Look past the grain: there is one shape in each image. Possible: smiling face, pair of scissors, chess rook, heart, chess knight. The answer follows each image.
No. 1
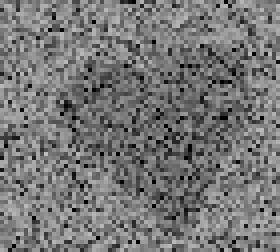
dark heart
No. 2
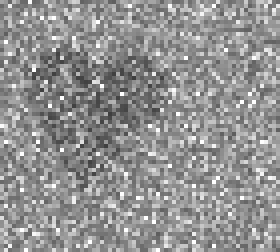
dark heart
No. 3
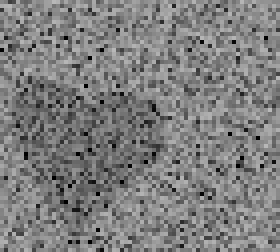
dark heart
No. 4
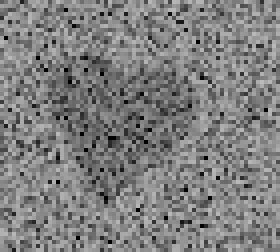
dark heart
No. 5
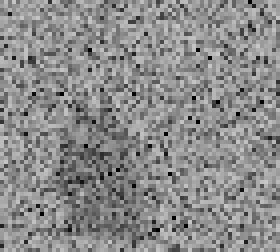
dark chess knight
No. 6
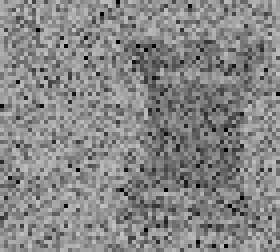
dark chess rook
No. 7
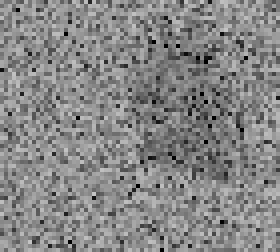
dark chess knight
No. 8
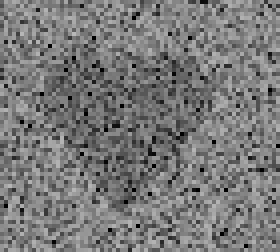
dark heart
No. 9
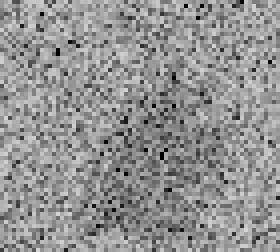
dark chess knight
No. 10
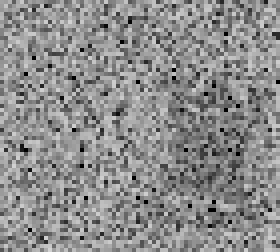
dark chess rook
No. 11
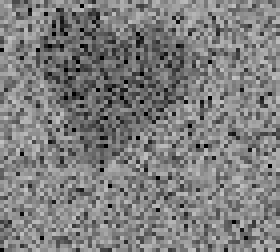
dark heart
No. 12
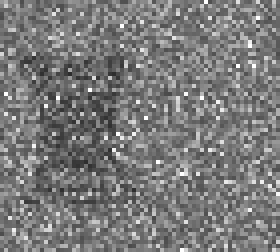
dark chess rook
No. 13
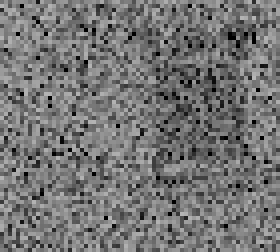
dark chess rook
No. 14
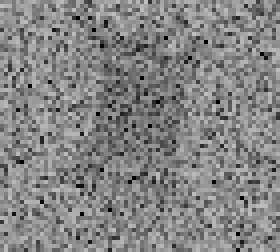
dark chess rook
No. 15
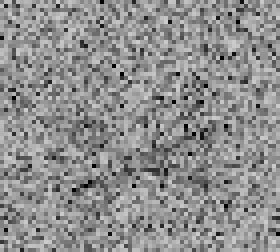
dark pair of scissors
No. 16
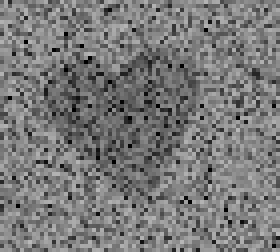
dark heart
